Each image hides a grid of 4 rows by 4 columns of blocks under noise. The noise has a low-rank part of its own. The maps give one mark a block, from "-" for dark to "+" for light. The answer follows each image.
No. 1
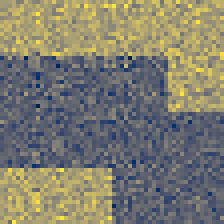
+ + + +
- - - +
- - - -
+ + - -
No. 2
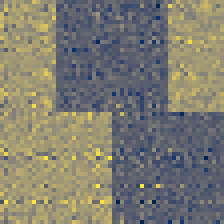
+ - - +
+ - - +
+ + - -
+ + - -
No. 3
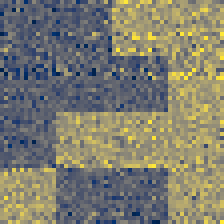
- - + +
- - - +
- + + +
+ - - +
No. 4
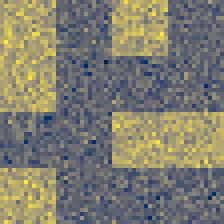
+ - + -
+ - - -
- - + +
+ - - -
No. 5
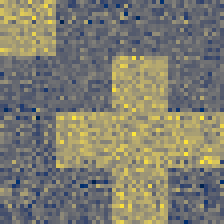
+ - - -
- - + -
- + + +
- - + -
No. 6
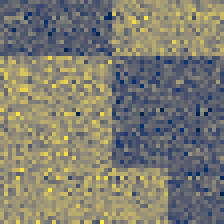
- - + +
+ + - -
+ + - -
+ + + -
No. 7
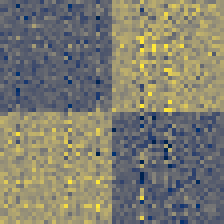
- - + +
- - + +
+ + - -
+ + - -
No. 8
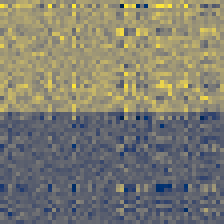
+ + + +
+ + + +
- - - -
- - - -
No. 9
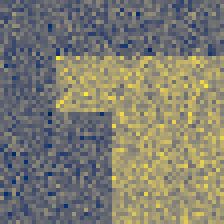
- - - -
- + + +
- - + +
- - + +
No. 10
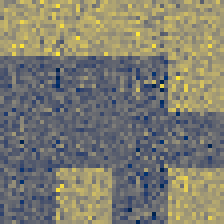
+ + + +
- - - +
- - - -
- + - +
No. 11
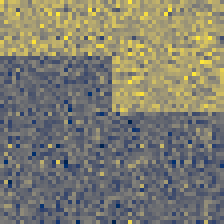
+ + + +
- - + +
- - - -
- - - -
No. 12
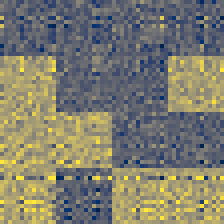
- - - -
+ - - +
+ + - -
+ - + +
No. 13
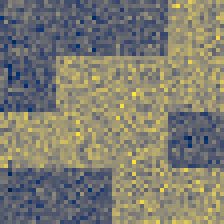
- - - +
- + + +
+ + + -
- - + +
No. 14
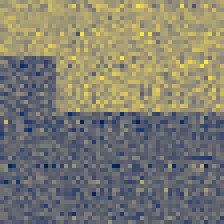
+ + + +
- + + +
- - - -
- - - -
